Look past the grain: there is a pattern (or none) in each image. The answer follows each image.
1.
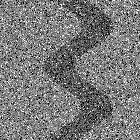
a wavy band
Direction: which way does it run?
top to bottom
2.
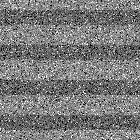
horizontal stripes
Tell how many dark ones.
4
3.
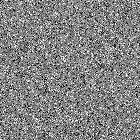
only noise
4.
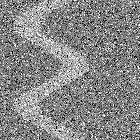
a wavy band
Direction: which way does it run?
top to bottom
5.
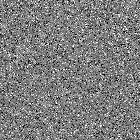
only noise
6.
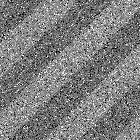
diagonal stripes
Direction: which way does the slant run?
bottom left to top right
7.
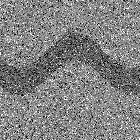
a wavy band
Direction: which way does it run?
left to right
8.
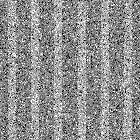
vertical stripes
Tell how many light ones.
6
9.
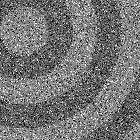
rings round one point
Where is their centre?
top left
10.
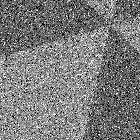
spokes from one point
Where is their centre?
top right
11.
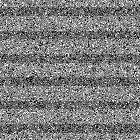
horizontal stripes
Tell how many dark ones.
6
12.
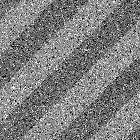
diagonal stripes
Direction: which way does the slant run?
bottom left to top right
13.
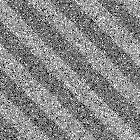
diagonal stripes
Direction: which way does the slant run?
top left to bottom right
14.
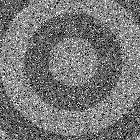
rings round one point
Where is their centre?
centre
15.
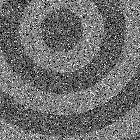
rings round one point
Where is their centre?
top middle
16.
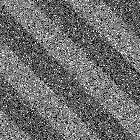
diagonal stripes
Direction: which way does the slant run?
top left to bottom right
